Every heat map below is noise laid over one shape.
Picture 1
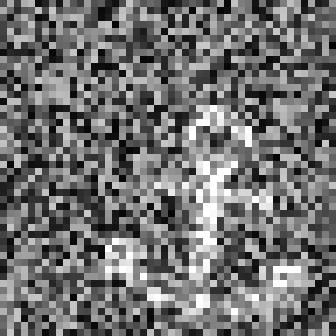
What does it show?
light anchor
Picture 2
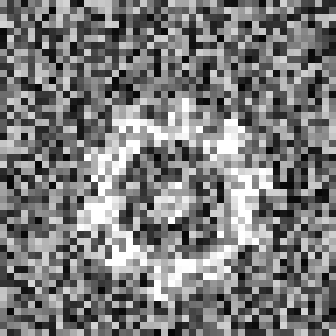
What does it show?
light gear
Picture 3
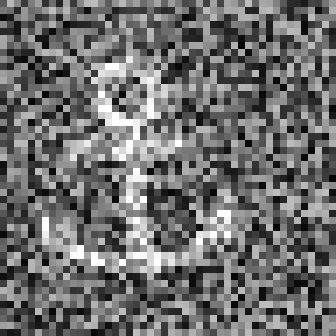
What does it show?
light anchor
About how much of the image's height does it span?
two thirds
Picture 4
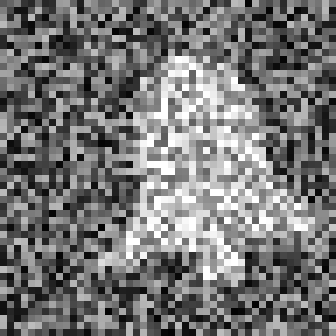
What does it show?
light bell
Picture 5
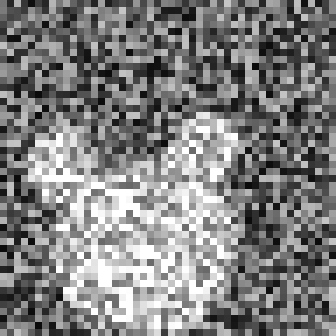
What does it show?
light bear's head
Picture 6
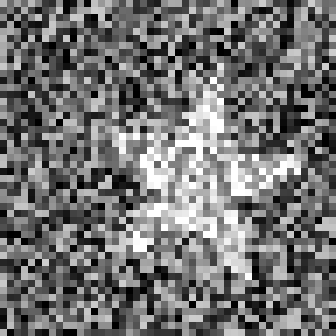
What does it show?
light star
